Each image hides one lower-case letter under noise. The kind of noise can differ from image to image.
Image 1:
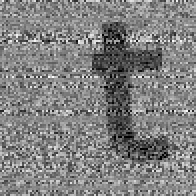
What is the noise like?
rows of uneven size
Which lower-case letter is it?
t
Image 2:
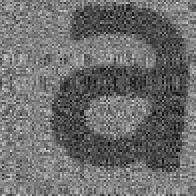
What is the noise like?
low rank plus noise
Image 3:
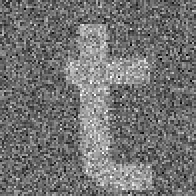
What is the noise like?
independent entries
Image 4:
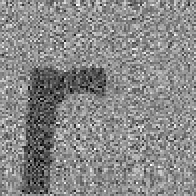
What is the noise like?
low rank plus noise
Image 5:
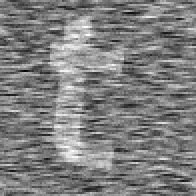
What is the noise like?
streaked along the rows
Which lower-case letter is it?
t
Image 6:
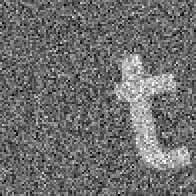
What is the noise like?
independent entries
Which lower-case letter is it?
t
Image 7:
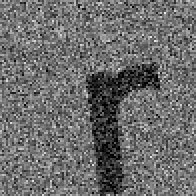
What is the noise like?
independent entries
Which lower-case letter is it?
r
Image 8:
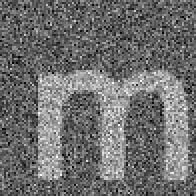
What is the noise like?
independent entries
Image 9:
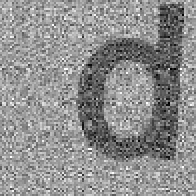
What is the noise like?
low rank plus noise
